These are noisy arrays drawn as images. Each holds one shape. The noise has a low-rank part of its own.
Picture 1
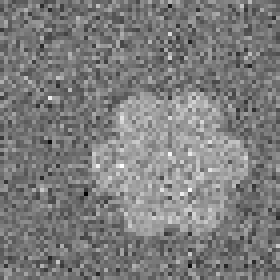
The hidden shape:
flower
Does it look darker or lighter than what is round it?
lighter
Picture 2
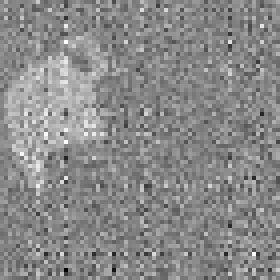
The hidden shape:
teapot
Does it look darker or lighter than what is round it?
lighter
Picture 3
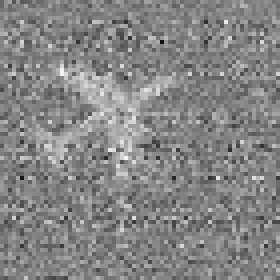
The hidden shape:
airplane
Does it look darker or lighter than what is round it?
lighter
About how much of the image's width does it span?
half
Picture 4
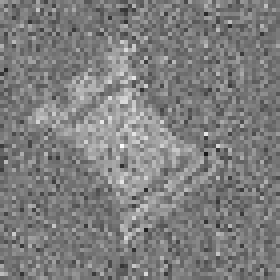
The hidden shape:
chess rook
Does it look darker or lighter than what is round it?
lighter
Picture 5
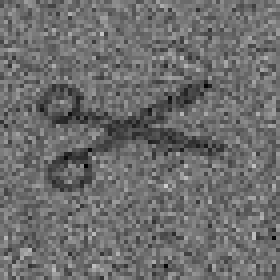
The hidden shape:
pair of scissors
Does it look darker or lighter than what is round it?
darker
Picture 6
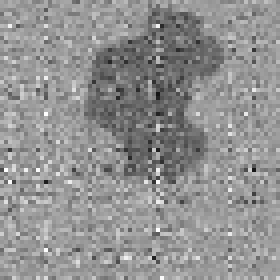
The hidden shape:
car
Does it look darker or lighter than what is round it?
darker
